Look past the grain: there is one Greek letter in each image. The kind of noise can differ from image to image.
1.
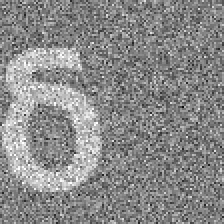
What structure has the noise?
low rank plus noise
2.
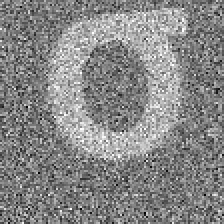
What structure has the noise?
low rank plus noise
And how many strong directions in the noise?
five to eight
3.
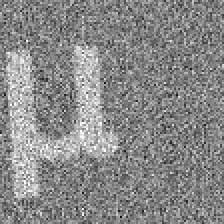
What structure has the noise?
low rank plus noise
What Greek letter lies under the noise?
mu
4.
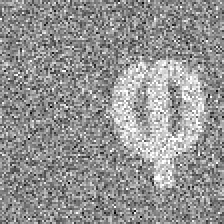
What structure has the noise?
independent entries
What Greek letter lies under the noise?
phi
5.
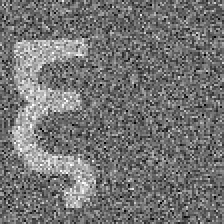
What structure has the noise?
independent entries
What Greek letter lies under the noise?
xi
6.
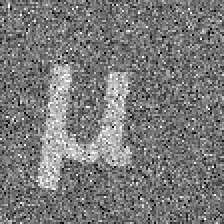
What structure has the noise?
heavy tails
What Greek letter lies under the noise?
mu
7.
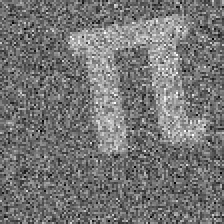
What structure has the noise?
low rank plus noise
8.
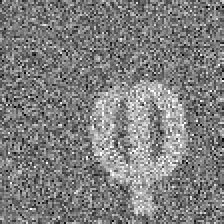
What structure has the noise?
low rank plus noise
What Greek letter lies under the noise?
phi
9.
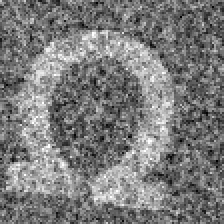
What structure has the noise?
blotchy
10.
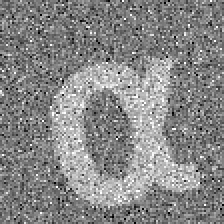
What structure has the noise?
heavy tails
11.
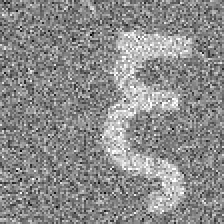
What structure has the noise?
low rank plus noise
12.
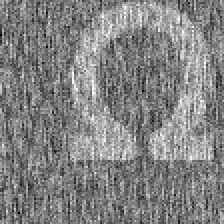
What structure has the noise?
streaked along the columns
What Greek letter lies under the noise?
omega
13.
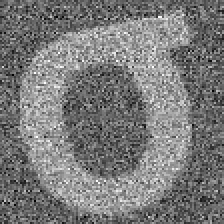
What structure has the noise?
rows of uneven size
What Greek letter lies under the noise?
sigma
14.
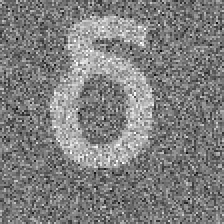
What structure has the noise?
independent entries
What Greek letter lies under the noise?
delta
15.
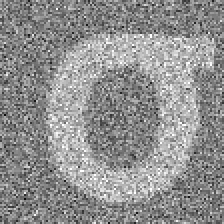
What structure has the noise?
low rank plus noise
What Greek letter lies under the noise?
sigma
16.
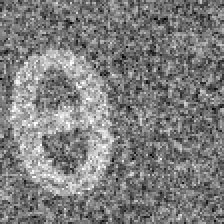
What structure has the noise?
blotchy
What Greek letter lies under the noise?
theta
